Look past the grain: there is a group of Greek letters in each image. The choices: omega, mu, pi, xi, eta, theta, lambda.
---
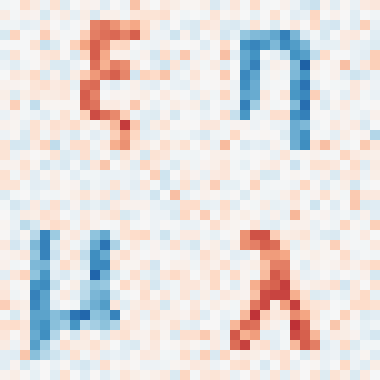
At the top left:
xi
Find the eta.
top right
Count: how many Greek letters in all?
4
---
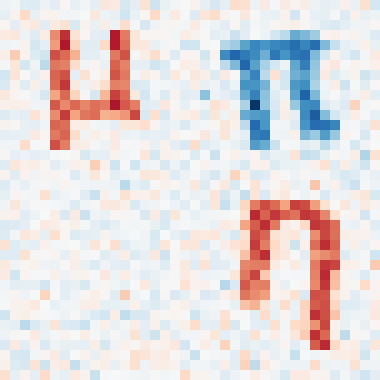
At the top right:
pi
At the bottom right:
eta
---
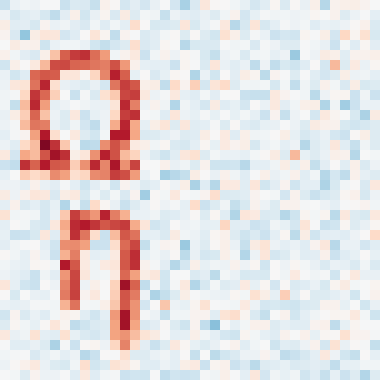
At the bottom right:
nothing
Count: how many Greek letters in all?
2
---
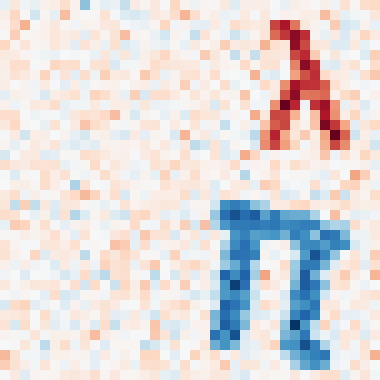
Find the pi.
bottom right
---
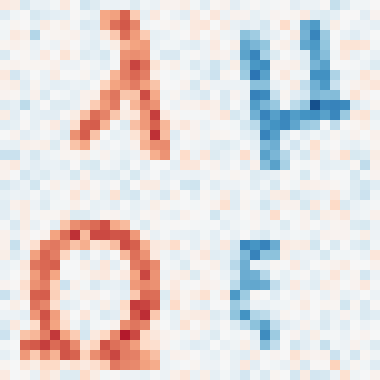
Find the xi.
bottom right
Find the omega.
bottom left
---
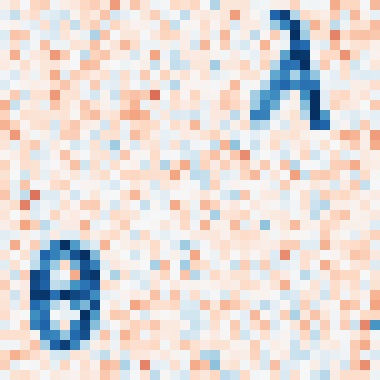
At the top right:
lambda
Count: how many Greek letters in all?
2
